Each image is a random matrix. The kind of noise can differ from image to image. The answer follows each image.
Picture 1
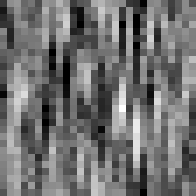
streaked along the columns
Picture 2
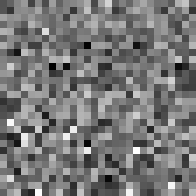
low rank plus noise
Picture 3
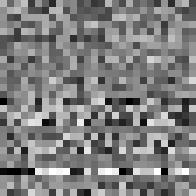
rows of uneven size
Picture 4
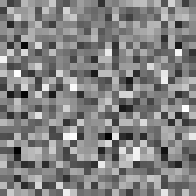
low rank plus noise
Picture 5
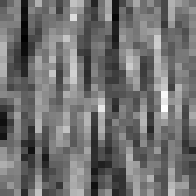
streaked along the columns
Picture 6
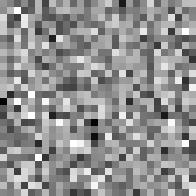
low rank plus noise
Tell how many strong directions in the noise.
five to eight
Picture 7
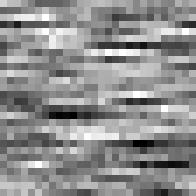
streaked along the rows
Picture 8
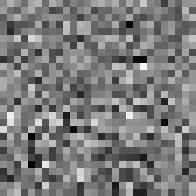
low rank plus noise
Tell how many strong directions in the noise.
three or four
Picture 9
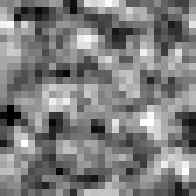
blotchy
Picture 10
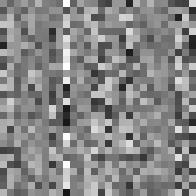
columns of uneven size
